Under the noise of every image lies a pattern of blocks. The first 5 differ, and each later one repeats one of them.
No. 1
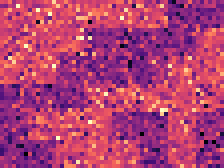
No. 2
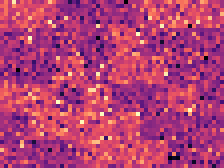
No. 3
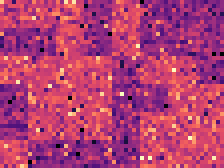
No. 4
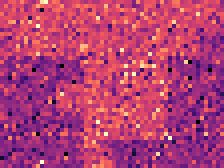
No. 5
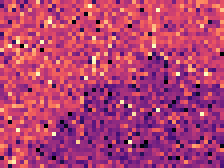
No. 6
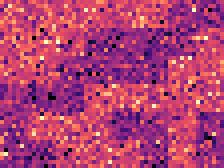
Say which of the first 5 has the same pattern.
1
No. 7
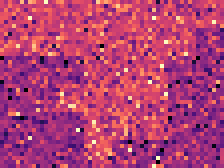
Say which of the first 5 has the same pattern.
4
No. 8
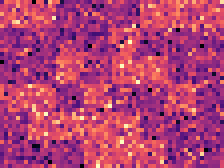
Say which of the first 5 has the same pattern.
2
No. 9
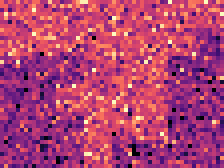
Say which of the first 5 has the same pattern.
4
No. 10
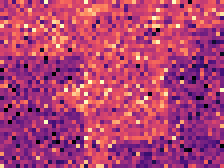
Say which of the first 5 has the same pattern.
4
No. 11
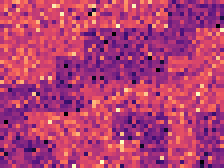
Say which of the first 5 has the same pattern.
1
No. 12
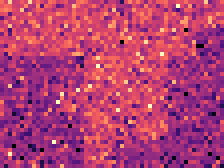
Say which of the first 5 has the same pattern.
4
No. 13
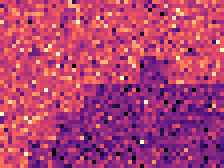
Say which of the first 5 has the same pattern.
5
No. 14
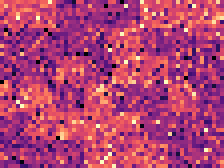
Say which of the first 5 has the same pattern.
2
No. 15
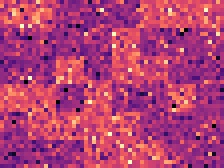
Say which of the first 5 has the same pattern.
2
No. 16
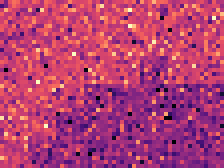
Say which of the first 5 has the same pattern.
5
